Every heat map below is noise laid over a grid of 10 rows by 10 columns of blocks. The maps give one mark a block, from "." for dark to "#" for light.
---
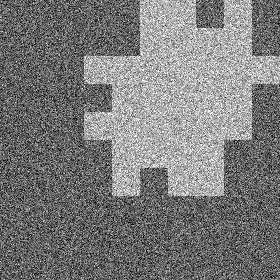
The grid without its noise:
. . . . . # # . # .
. . . . . # # # # .
. . . # # # # # # #
. . . . # # # # # .
. . . # # # # # # .
. . . . # # # # . .
. . . . # . # # . .
. . . . . . . . . .
. . . . . . . . . .
. . . . . . . . . .
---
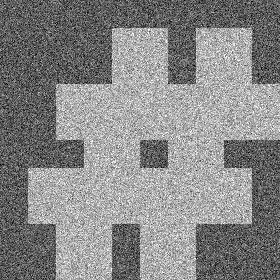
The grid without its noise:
. . . . . . . . . .
. . . . # # . # # .
. . . . # # . # # .
. . # # # # # # # #
. . # # # # # # # #
. . . # # . # # . .
. # # # # # # # # .
. # # # # # # # # .
. . # # . # # . . .
. . # # . # # . . .
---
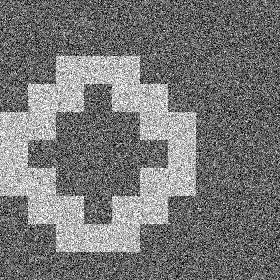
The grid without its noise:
. . . . . . . . . .
. . . . . . . . . .
. . # # # . . . . .
. # # . # # . . . .
# # . . . # # . . .
# . . . . . # . . .
# # . . . # # . . .
. # # . # # . . . .
. . # # # . . . . .
. . . . . . . . . .
